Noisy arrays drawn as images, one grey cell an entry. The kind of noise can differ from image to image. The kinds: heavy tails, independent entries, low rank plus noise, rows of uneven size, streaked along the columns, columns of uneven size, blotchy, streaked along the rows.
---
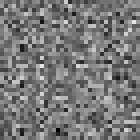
low rank plus noise
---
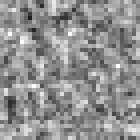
blotchy
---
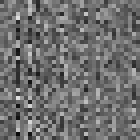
columns of uneven size
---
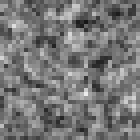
blotchy
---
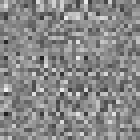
low rank plus noise
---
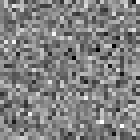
independent entries
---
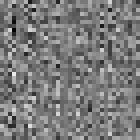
columns of uneven size
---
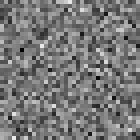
independent entries
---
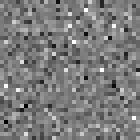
heavy tails
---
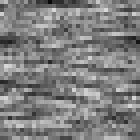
streaked along the rows
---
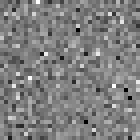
heavy tails
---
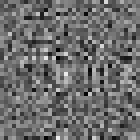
low rank plus noise
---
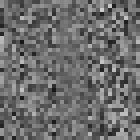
columns of uneven size
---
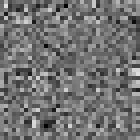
low rank plus noise
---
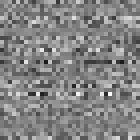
rows of uneven size
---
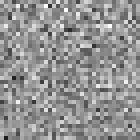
low rank plus noise
